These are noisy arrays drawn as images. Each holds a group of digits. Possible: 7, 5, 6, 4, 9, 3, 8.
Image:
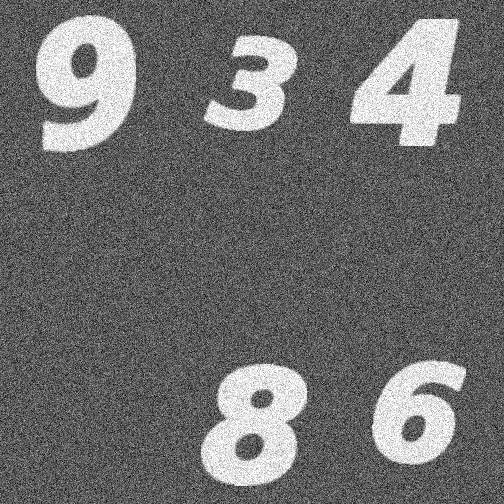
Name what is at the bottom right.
6
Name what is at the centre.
nothing
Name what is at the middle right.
nothing
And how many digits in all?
5
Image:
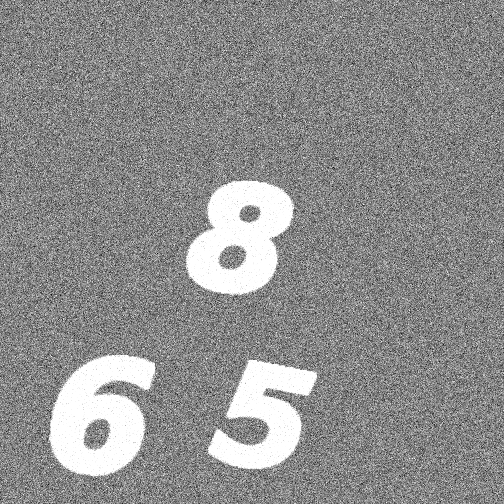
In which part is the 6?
bottom left
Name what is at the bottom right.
nothing
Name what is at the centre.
8
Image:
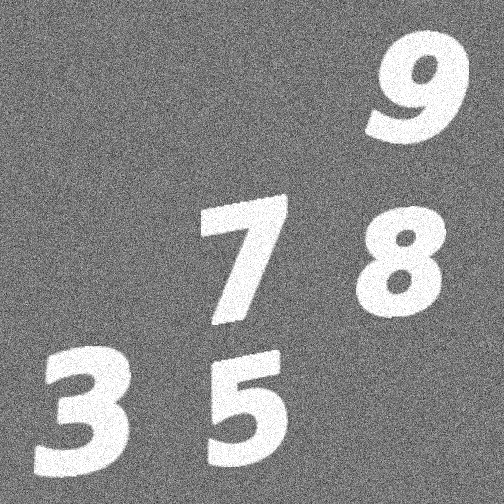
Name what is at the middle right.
8
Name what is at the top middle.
nothing
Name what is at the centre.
7
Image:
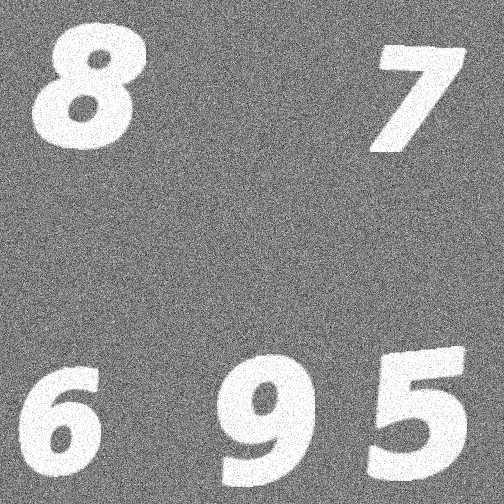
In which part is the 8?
top left
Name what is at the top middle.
nothing
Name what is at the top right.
7
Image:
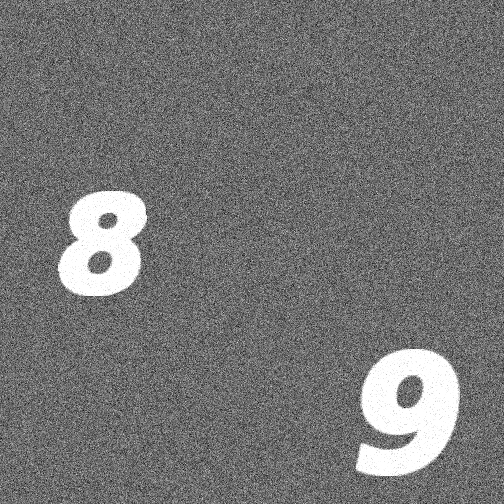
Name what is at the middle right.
nothing
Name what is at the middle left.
8
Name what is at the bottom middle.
nothing
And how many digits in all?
2
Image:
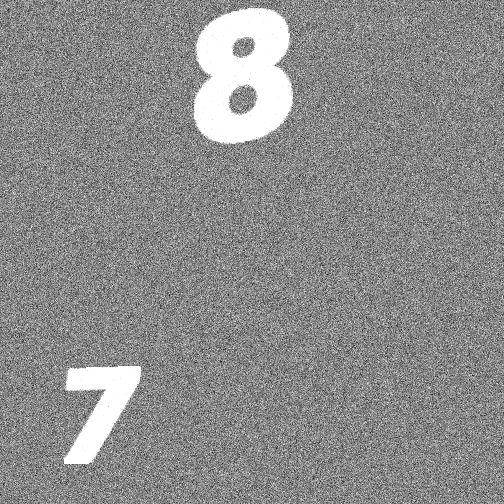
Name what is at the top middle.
8
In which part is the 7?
bottom left
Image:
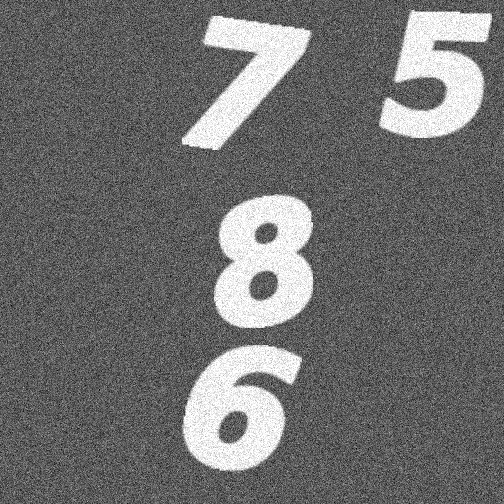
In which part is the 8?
centre
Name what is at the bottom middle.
6
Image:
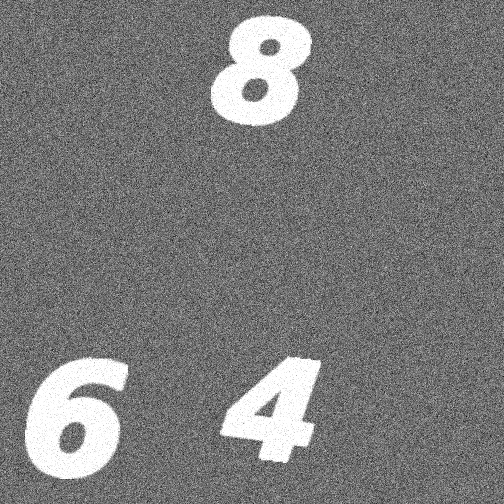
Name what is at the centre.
nothing
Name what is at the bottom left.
6
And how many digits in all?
3
